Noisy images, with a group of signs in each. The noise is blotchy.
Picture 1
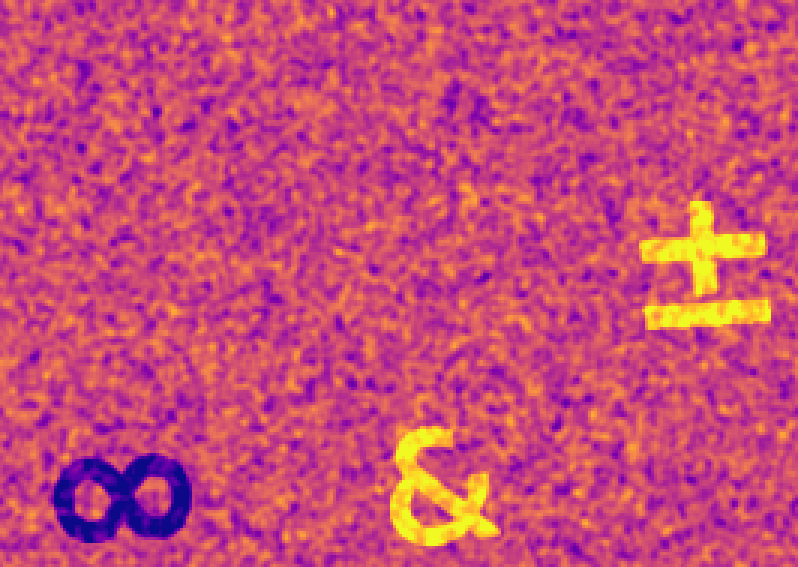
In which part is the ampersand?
bottom middle
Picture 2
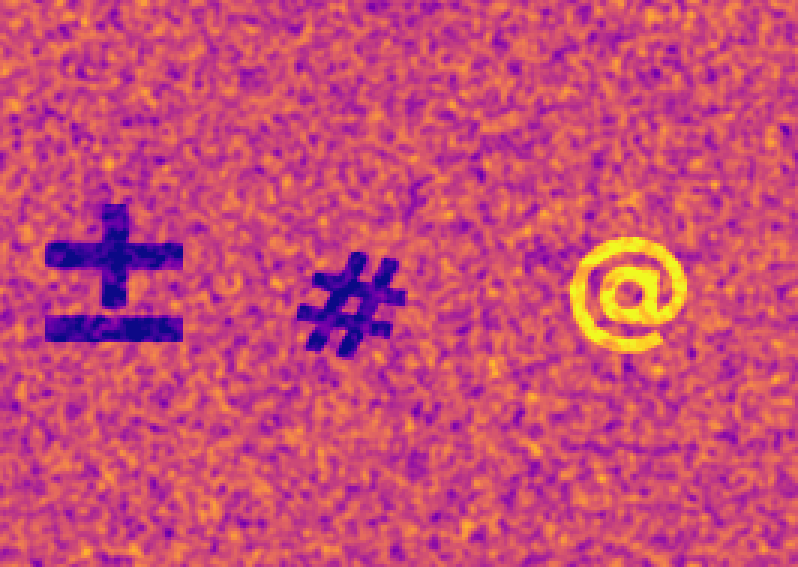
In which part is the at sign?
middle right
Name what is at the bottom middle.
nothing
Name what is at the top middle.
nothing
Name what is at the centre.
hash sign
